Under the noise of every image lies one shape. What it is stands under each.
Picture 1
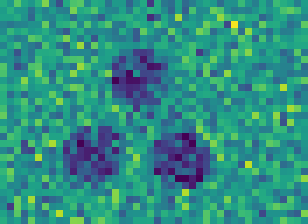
three dots
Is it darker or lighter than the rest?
darker
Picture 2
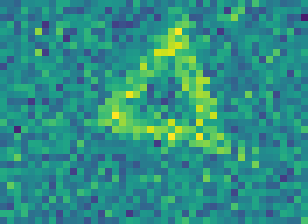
triangle frame
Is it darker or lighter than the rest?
lighter
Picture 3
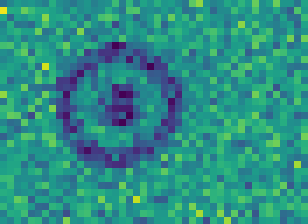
bullseye
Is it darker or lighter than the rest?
darker
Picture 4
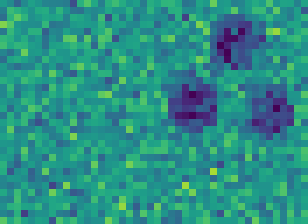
three dots
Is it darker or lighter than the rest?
darker
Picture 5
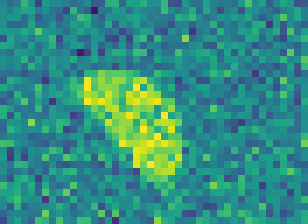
half disc
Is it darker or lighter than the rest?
lighter
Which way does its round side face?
up and right
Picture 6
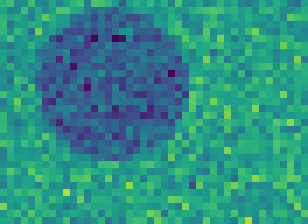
disc
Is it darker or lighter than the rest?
darker
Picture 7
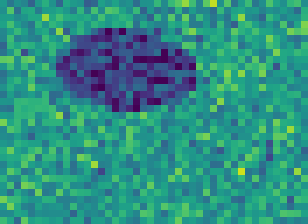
ellipse
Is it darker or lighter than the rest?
darker
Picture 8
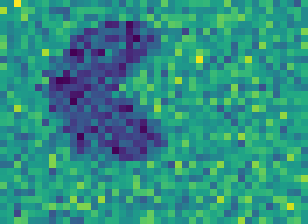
disc with a wedge cut out
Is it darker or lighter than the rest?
darker
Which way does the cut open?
right
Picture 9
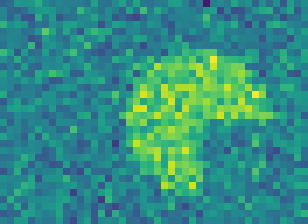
disc with a wedge cut out
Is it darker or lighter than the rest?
lighter
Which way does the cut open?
down and right
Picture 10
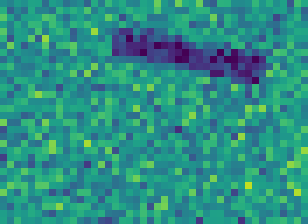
bar
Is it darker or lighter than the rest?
darker
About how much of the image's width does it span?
half
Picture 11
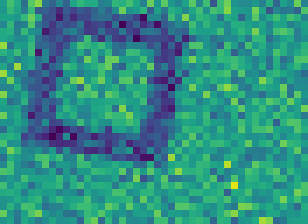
square frame
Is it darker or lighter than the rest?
darker
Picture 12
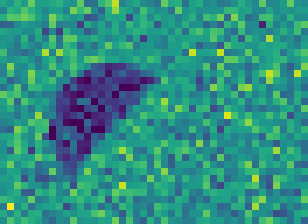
half disc
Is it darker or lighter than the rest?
darker
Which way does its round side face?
up and left
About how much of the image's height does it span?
half
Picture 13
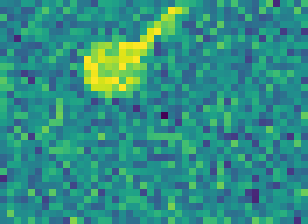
lollipop
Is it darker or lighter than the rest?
lighter
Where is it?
top middle
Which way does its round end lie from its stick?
down and left
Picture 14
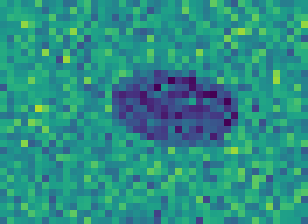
ellipse
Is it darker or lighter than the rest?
darker
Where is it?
centre
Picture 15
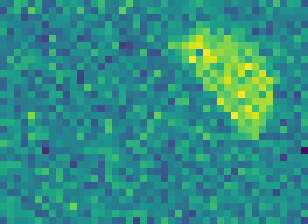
half disc
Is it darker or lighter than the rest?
lighter
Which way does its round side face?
up and right
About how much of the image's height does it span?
half
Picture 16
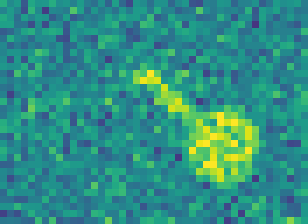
lollipop
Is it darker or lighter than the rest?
lighter
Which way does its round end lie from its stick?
down and right
